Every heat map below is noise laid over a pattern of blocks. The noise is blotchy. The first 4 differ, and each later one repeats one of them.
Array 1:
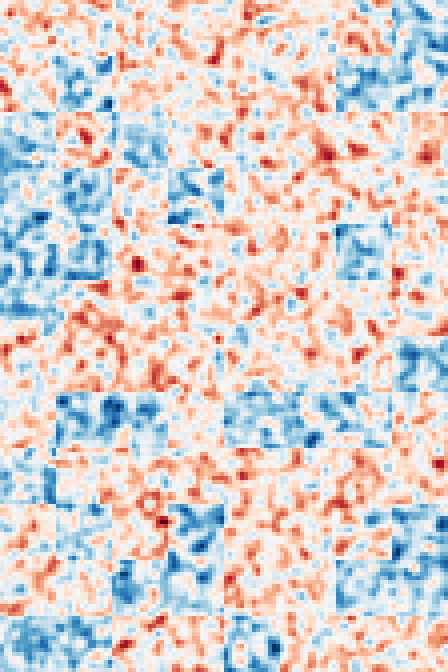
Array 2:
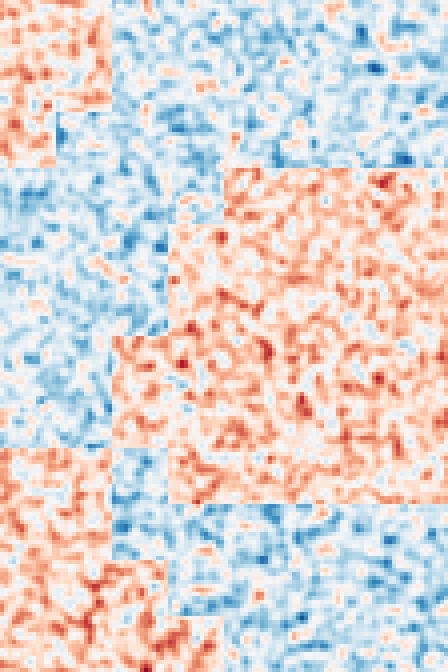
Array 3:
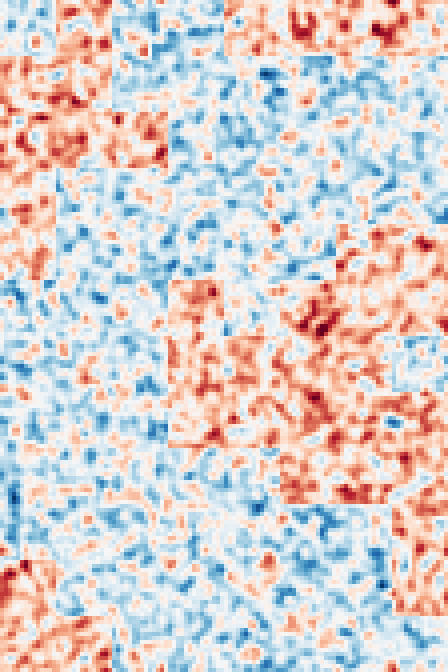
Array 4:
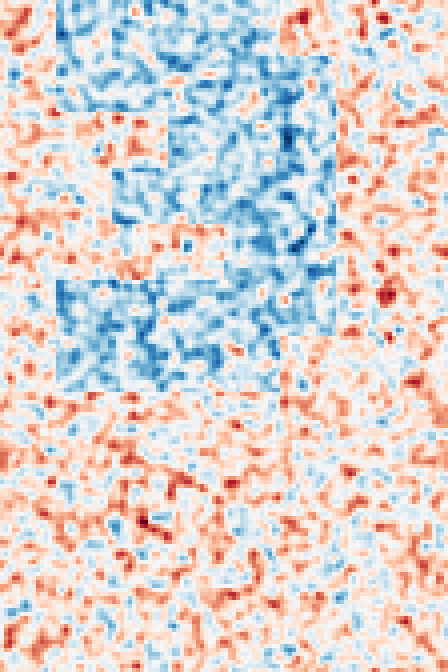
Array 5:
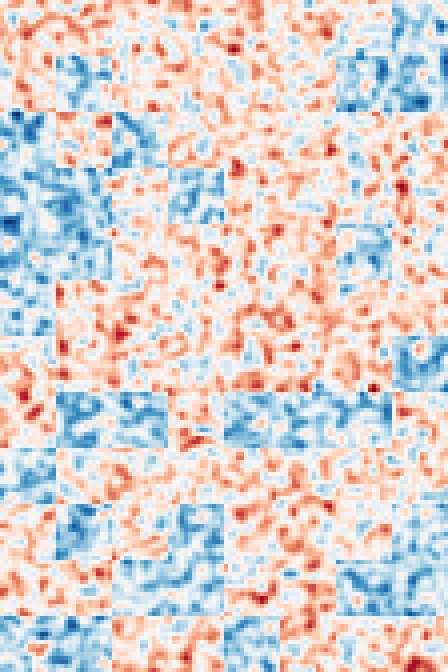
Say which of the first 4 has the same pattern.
1
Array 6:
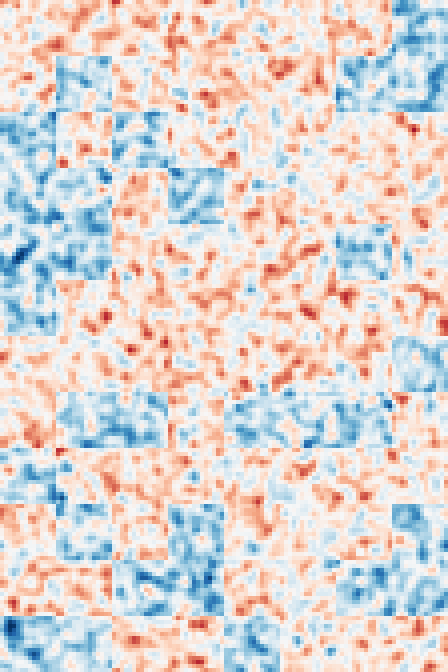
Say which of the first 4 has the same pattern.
1
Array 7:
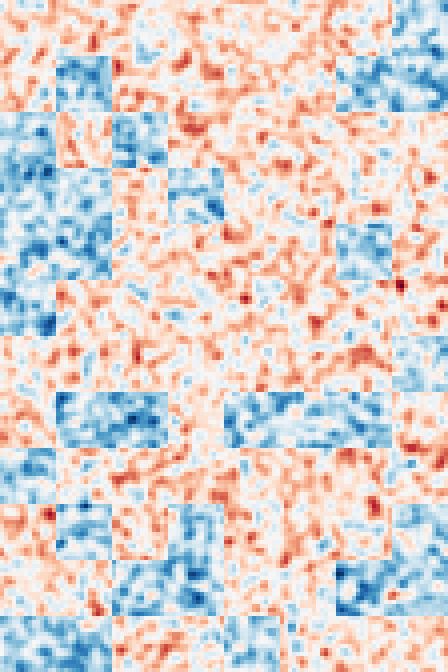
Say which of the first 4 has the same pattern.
1
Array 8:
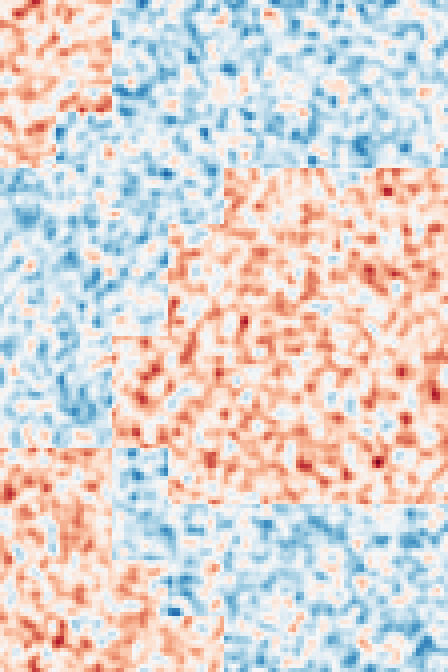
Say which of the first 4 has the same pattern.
2
